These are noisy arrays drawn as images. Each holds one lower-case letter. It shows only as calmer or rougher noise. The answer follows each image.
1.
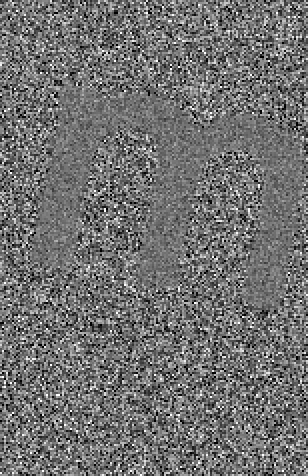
m
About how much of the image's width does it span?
nearly all
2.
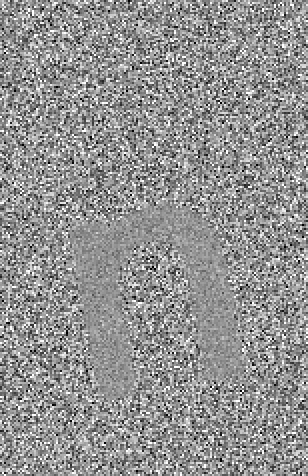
n
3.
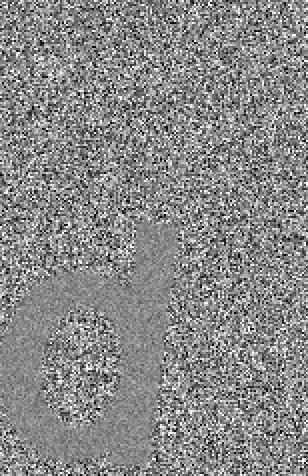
d
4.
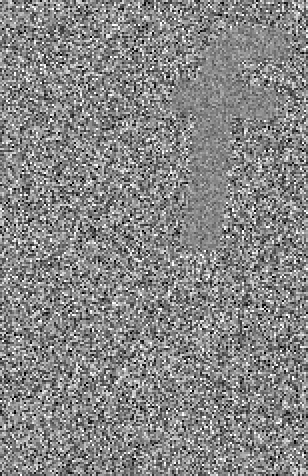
f
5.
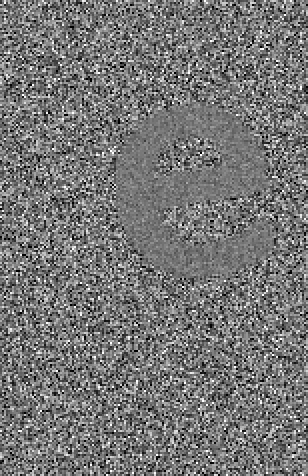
e
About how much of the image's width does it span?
half
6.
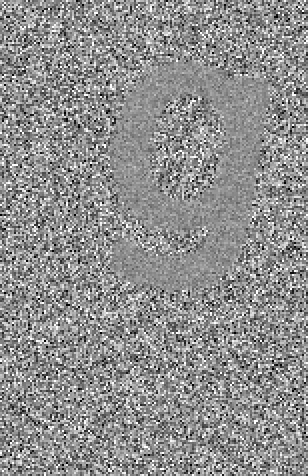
g
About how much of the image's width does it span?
half
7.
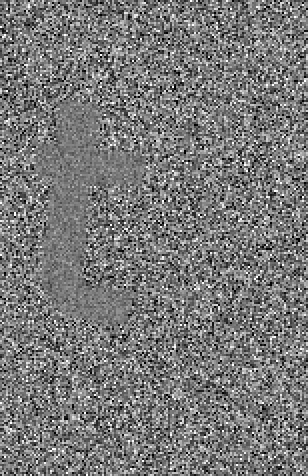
t
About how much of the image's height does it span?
half
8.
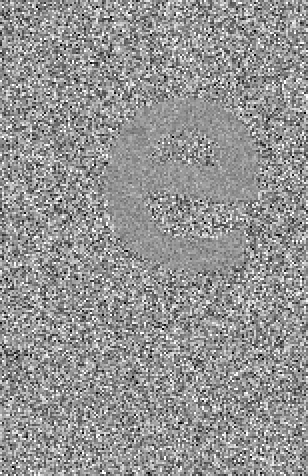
e
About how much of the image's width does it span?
half
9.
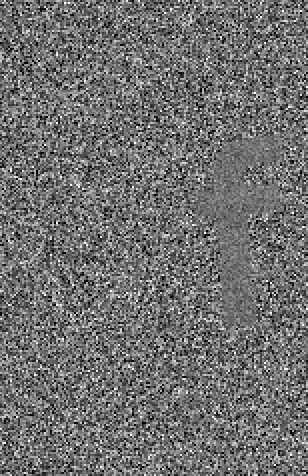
f
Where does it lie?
middle right
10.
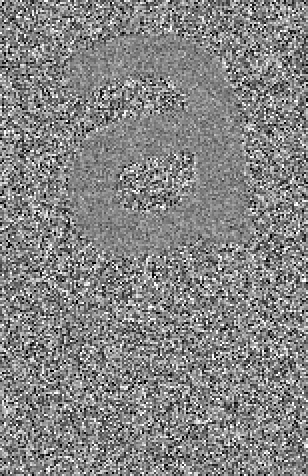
a
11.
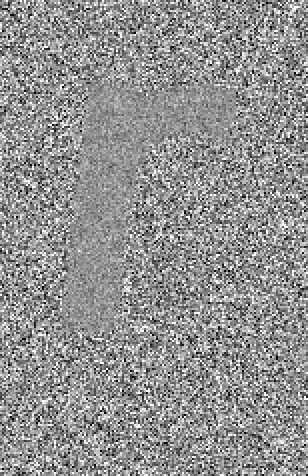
r
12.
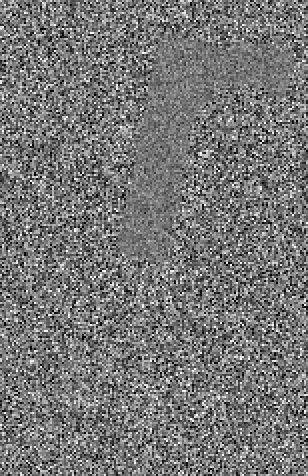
r
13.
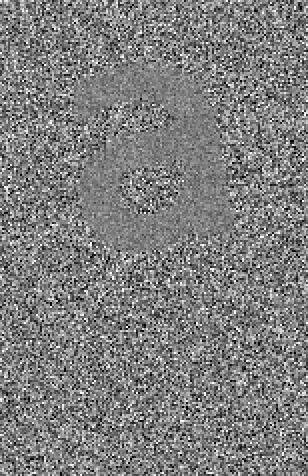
a
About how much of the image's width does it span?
half
